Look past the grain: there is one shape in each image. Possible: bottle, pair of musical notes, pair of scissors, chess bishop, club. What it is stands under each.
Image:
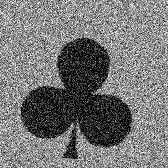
club
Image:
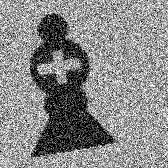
chess bishop
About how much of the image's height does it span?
nearly all
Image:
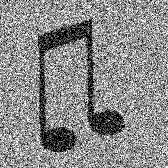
pair of musical notes
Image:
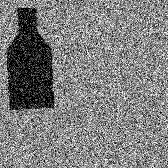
bottle
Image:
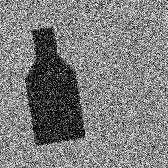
bottle
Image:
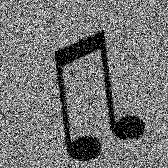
pair of musical notes
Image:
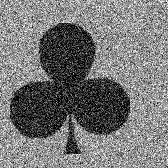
club
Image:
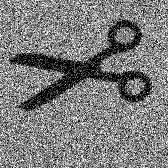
pair of scissors
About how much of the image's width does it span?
nearly all
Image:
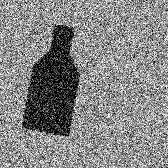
bottle
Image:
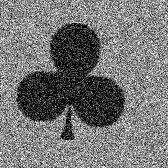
club
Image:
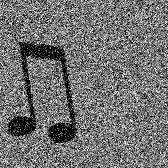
pair of musical notes
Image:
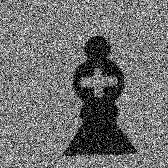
chess bishop
